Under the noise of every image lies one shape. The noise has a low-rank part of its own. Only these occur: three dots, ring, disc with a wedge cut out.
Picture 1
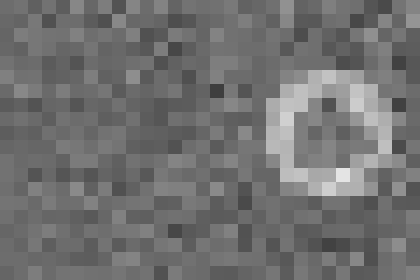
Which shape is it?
ring
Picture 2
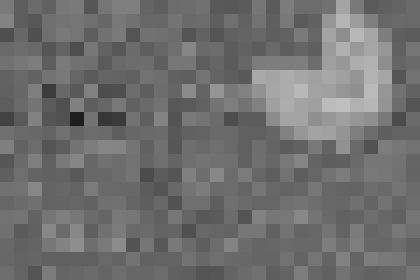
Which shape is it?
disc with a wedge cut out
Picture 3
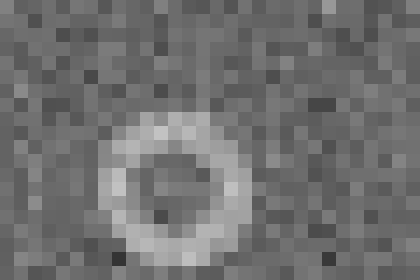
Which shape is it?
ring
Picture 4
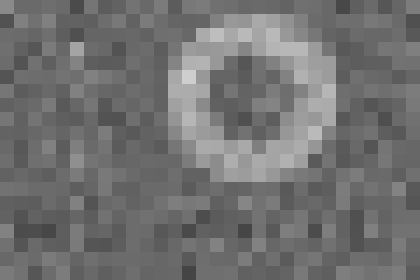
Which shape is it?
ring
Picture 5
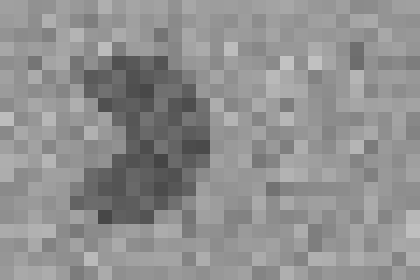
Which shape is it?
disc with a wedge cut out
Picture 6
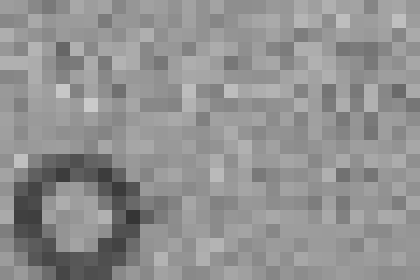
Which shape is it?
ring
